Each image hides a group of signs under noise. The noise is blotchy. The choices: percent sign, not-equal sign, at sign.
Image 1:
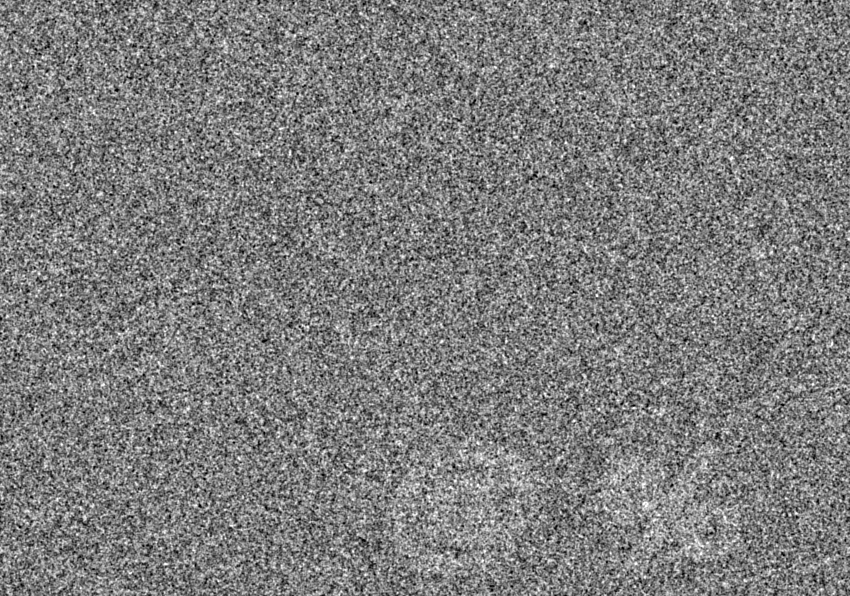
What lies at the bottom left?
nothing
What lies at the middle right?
nothing
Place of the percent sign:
bottom right
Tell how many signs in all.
2
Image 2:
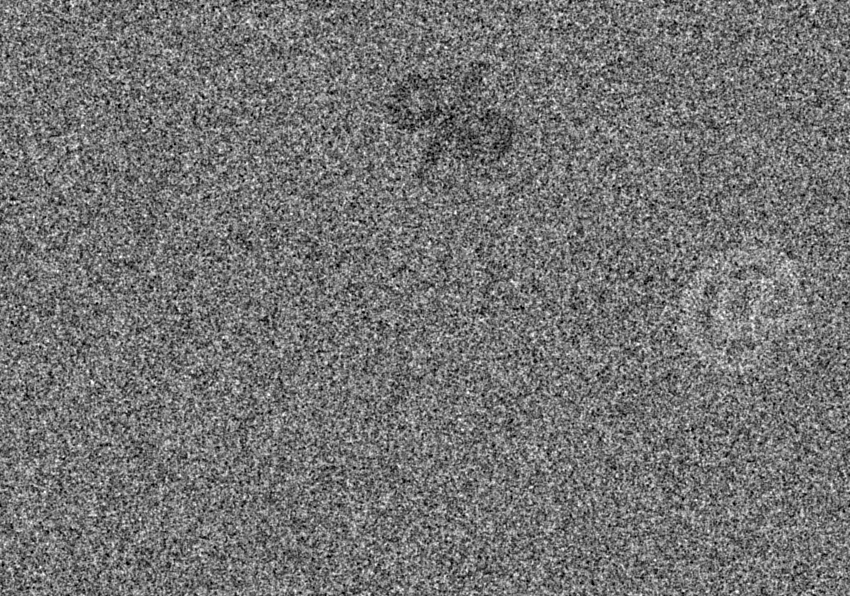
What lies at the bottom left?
nothing
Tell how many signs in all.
2
